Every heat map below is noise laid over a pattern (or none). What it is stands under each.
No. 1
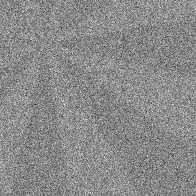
spokes from one point
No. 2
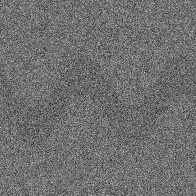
a wavy band
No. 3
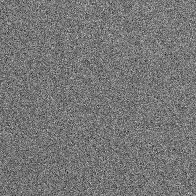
a smooth slope
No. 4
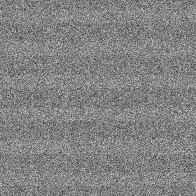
horizontal stripes
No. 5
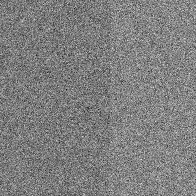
a sharp edge
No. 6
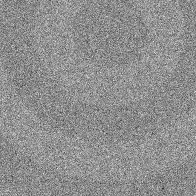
rings round one point
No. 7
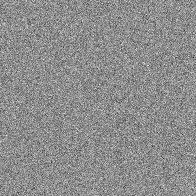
only noise
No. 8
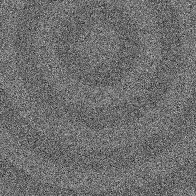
rings round one point
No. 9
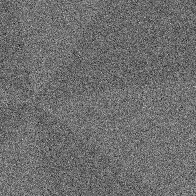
spokes from one point
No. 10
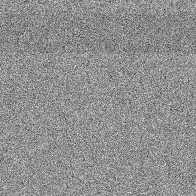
one horizontal stripe
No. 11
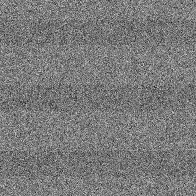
horizontal stripes
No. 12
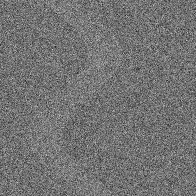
a wavy band
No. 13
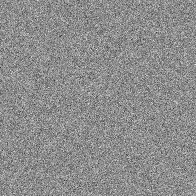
only noise
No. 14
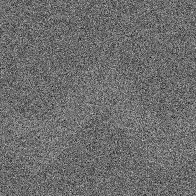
a wavy band
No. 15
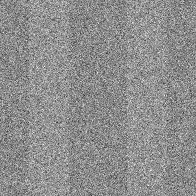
vertical stripes
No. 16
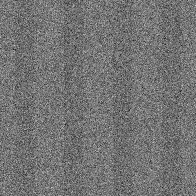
vertical stripes
